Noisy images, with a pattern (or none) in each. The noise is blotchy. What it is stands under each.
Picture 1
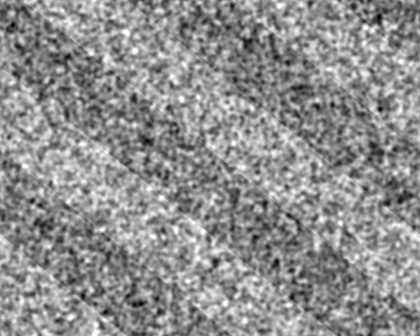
diagonal stripes
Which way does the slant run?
top left to bottom right
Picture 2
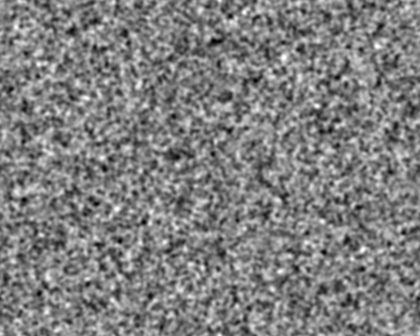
only noise
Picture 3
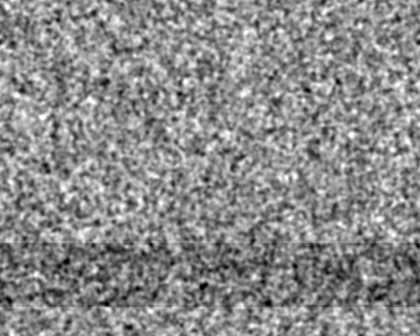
one horizontal stripe
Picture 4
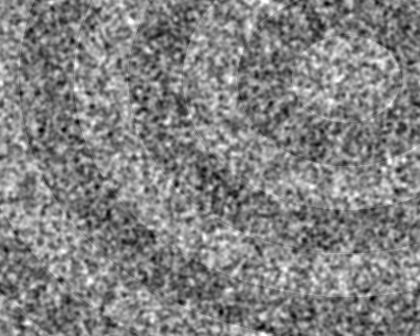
rings round one point
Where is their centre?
top right
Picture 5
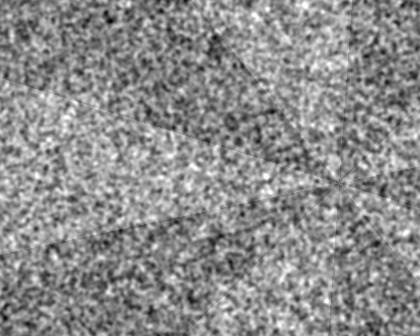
spokes from one point
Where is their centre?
middle right
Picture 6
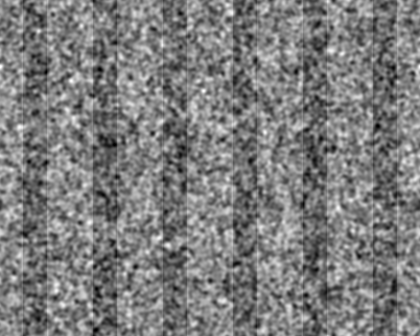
vertical stripes
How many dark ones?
6
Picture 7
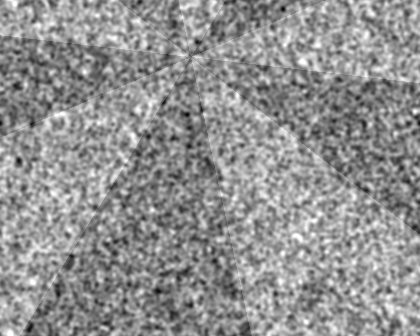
spokes from one point
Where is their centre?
top middle
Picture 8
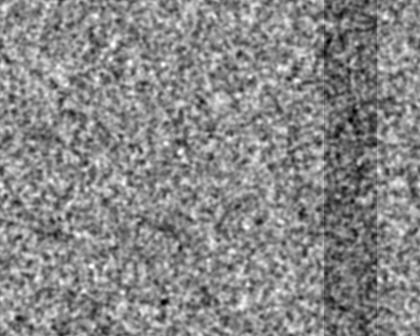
one vertical stripe
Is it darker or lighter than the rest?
darker
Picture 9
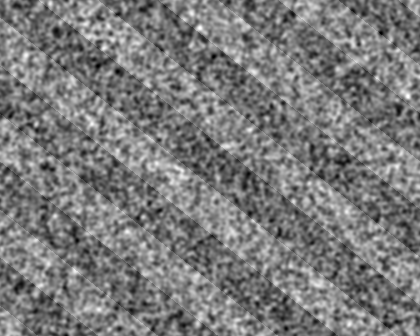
diagonal stripes
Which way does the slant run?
top left to bottom right
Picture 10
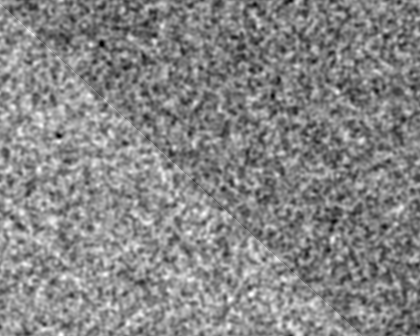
a sharp edge
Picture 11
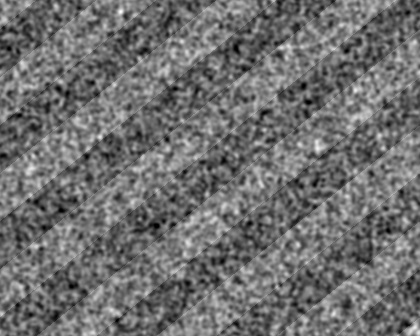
diagonal stripes
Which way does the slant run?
bottom left to top right
